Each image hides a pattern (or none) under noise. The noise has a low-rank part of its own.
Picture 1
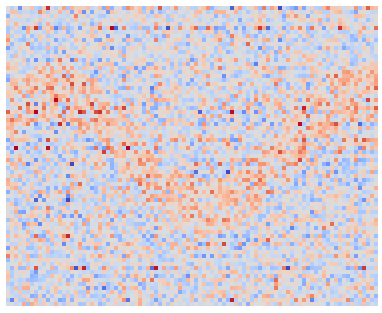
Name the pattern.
a wavy band
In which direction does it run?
left to right
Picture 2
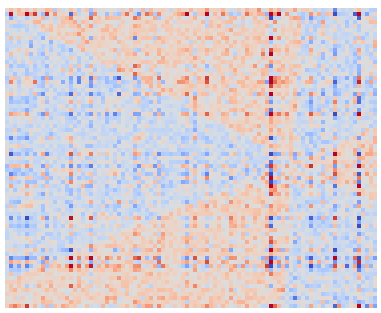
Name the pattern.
spokes from one point
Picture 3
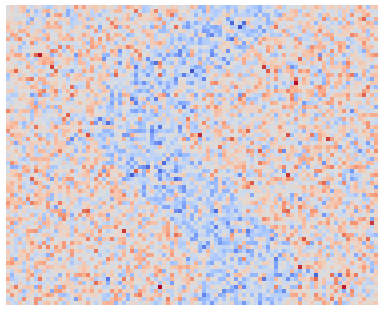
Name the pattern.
a wavy band
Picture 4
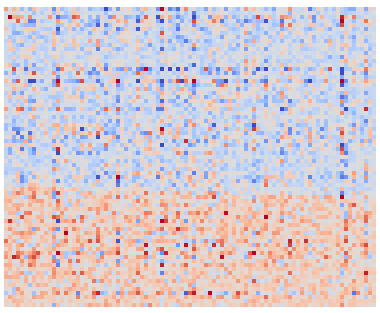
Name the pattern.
a sharp edge
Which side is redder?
bottom
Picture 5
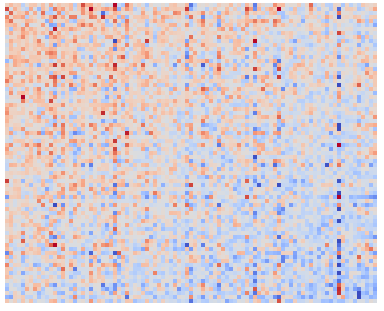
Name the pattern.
a smooth slope
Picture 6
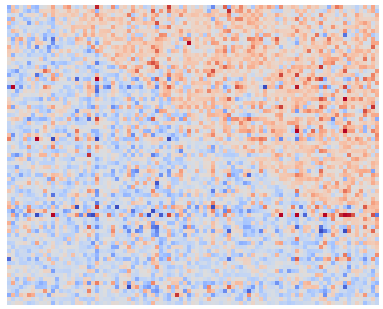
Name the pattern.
a sharp edge
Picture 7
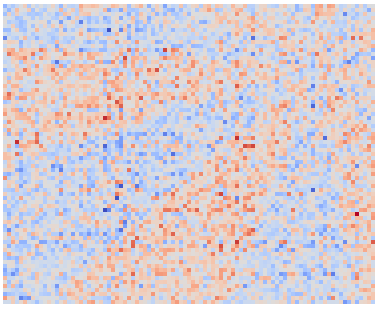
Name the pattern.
spokes from one point
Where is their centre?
top right
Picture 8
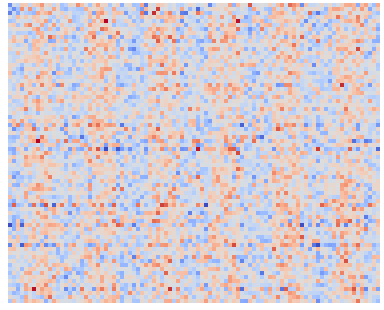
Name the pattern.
vertical stripes
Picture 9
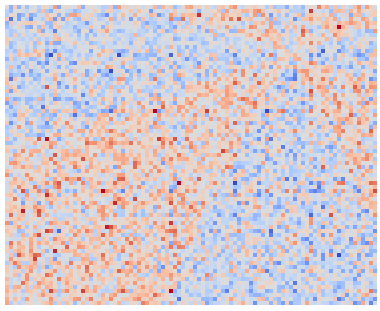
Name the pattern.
spokes from one point
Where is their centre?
top right
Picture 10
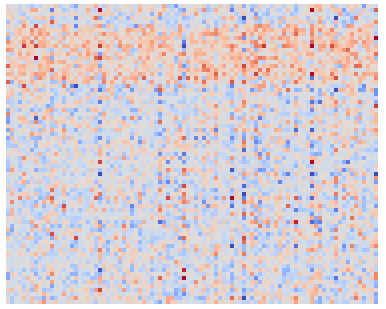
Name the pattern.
one horizontal stripe
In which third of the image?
top
